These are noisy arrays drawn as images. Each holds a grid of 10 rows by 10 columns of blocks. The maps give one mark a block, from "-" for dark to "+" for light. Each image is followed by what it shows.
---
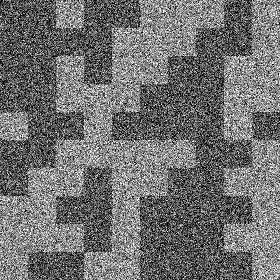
- - + - - + + + - +
- - - - + + + - - +
- - + - + + - - + +
- - + + + - - - + +
+ - - + - - - - + -
- - + + + + + - - +
- + + - + + - - + +
+ + - - + - - - - +
+ + + - + - - - + +
+ - - + + - - - - +
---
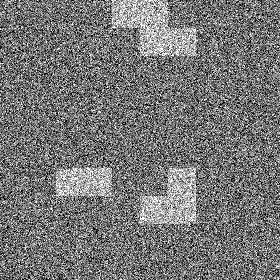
- - - - + + - - - -
- - - - - + + - - -
- - - - - - - - - -
- - - - - - - - - -
- - - - - - - - - -
- - - - - - - - - -
- - + + - - + - - -
- - - - - + + - - -
- - - - - - - - - -
- - - - - - - - - -
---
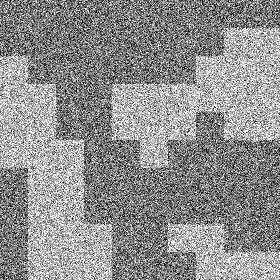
- - - - - - - - - -
- - - - - - - - + +
+ - - - - - - + + +
+ + - - + + + + + +
+ + - - + + + - + +
+ + + - - + - - - -
- + + - - - - - - -
- + + - - - - - - -
- + + + - - + + - -
- + + + - - - + + +
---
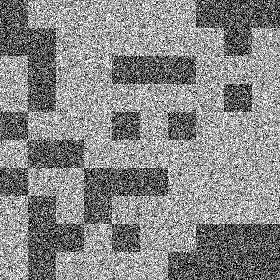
- + + + + + + - - -
- - + + + + + + - +
+ - + + - - - + + +
+ - + + + + + + - +
- + + + - + - + + +
+ - - + + + + + + +
- + + - - - + + + +
+ - + - + + + + + +
+ - - + - + + - - -
+ - + + + + - - - -
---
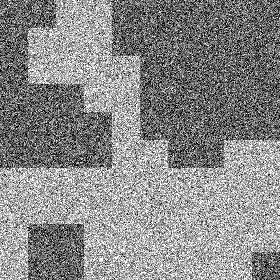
- - + + - - - - - -
- + + + - - - - - -
- + + + + - - - - -
- - - + + - - - - -
- - - - + - - - - -
- - - - + + - - + +
+ + + + + + + + + +
+ + + + + + + + + +
+ - - + + + + + + +
+ - - + + + + + + -
